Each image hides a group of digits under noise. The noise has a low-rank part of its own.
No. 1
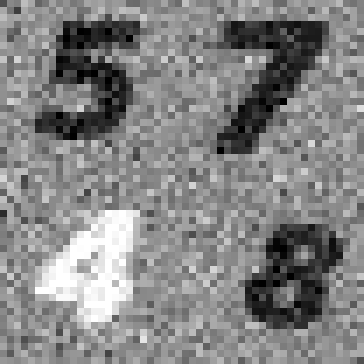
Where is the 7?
top right
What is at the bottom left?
4
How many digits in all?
4
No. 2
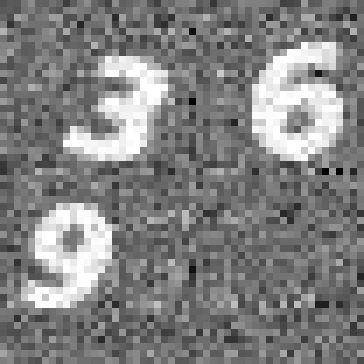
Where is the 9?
bottom left
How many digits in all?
3
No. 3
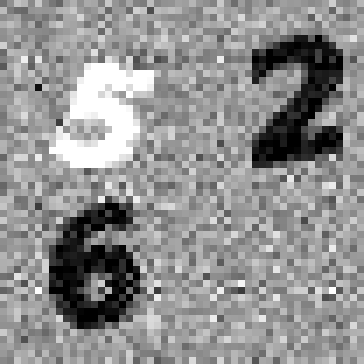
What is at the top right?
2
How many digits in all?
3
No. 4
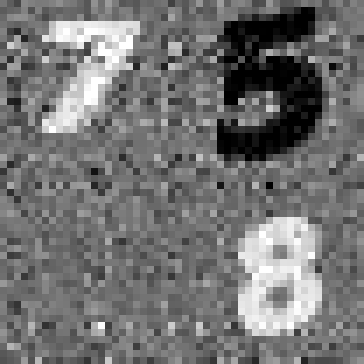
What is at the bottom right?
8
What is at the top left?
7
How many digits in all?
3
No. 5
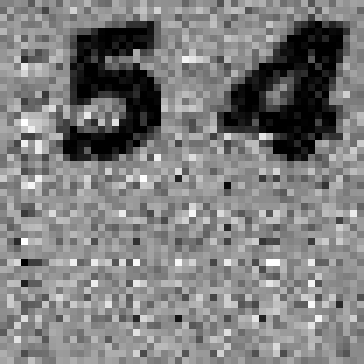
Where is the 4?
top right
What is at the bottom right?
nothing
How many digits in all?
2
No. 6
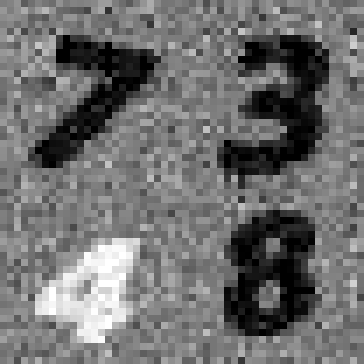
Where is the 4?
bottom left
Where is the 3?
top right
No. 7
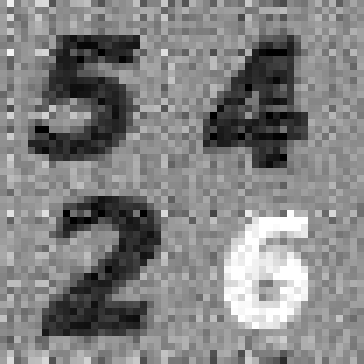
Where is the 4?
top right
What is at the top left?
5
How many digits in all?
4
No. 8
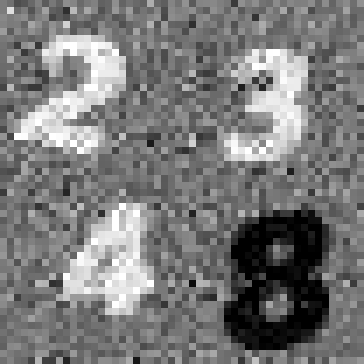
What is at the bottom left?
4
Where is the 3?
top right
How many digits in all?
4
